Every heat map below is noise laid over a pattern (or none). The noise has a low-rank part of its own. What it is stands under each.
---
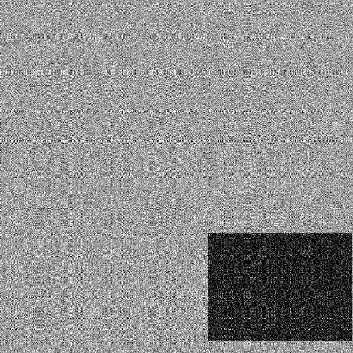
one block
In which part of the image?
bottom right
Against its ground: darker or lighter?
darker
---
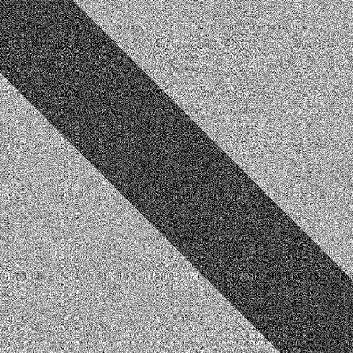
a diagonal band
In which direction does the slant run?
top left to bottom right
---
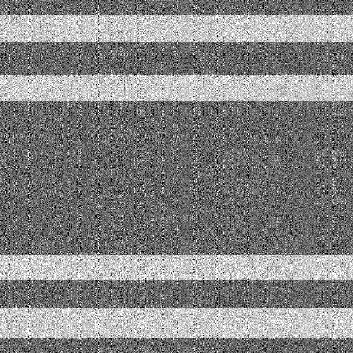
bands of rows
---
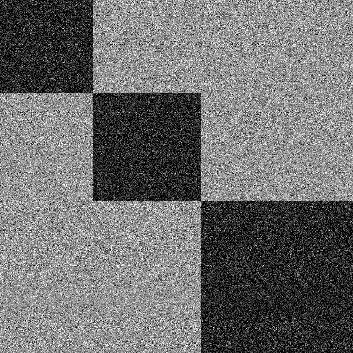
blocks along the diagonal
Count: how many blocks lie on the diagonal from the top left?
3
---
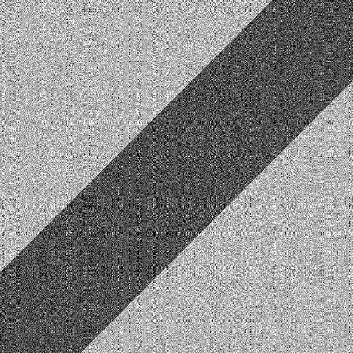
a diagonal band
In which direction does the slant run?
bottom left to top right
